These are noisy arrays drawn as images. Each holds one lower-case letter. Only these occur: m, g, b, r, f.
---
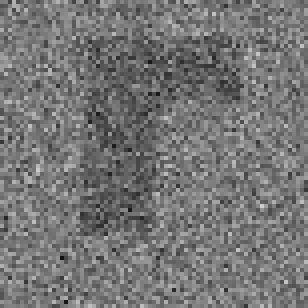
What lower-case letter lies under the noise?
r
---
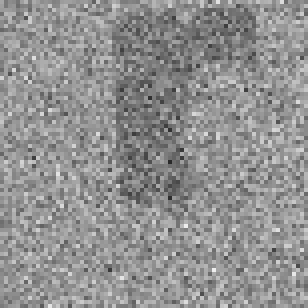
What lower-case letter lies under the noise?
r
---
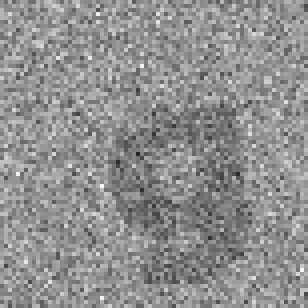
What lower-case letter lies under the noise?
g
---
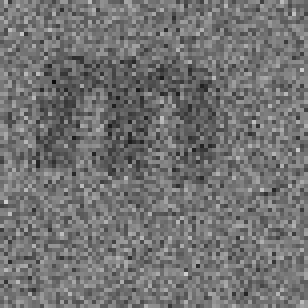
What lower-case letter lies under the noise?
m
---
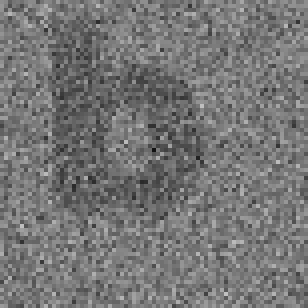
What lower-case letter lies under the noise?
b
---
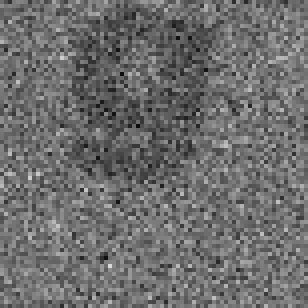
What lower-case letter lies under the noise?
g
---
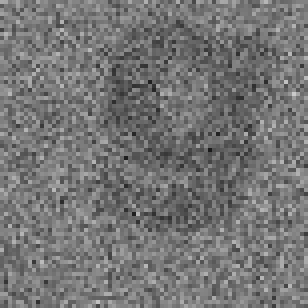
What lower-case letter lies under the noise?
g
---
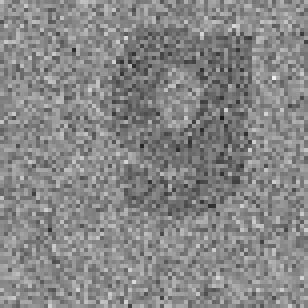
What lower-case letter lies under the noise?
g
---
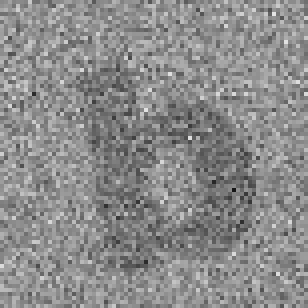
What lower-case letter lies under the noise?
b
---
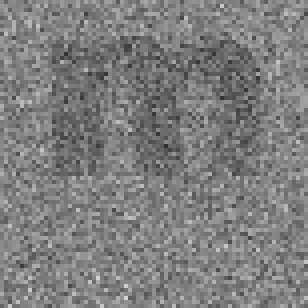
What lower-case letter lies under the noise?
m
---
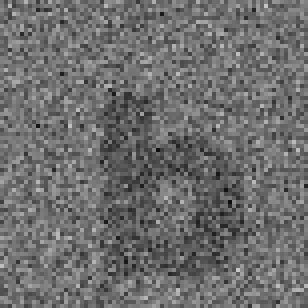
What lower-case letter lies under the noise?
b
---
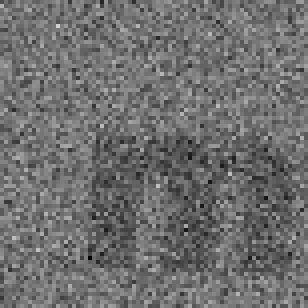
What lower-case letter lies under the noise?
m
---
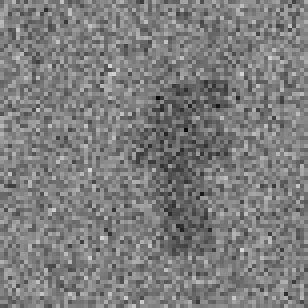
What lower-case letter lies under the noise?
f
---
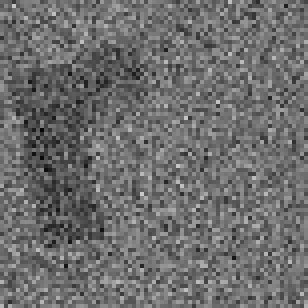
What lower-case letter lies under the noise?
r
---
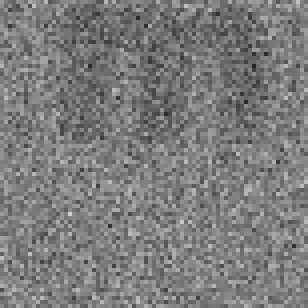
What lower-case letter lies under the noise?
m
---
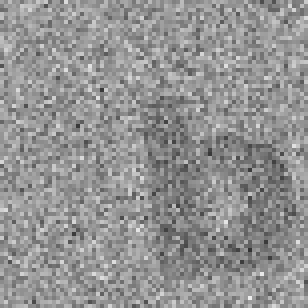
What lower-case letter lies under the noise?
b
